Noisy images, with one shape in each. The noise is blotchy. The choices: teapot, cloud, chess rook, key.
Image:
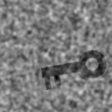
key
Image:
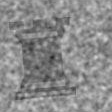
chess rook
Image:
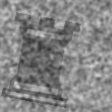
chess rook
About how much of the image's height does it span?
nearly all
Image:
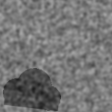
cloud
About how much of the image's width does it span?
half
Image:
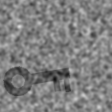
key
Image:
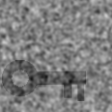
key
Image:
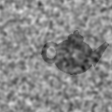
teapot
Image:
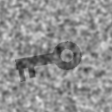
key
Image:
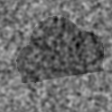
cloud
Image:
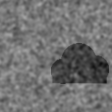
cloud
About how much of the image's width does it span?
half
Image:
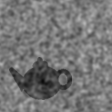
teapot
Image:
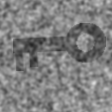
key
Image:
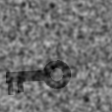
key
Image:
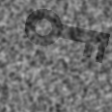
key
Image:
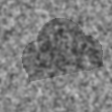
cloud
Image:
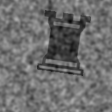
chess rook
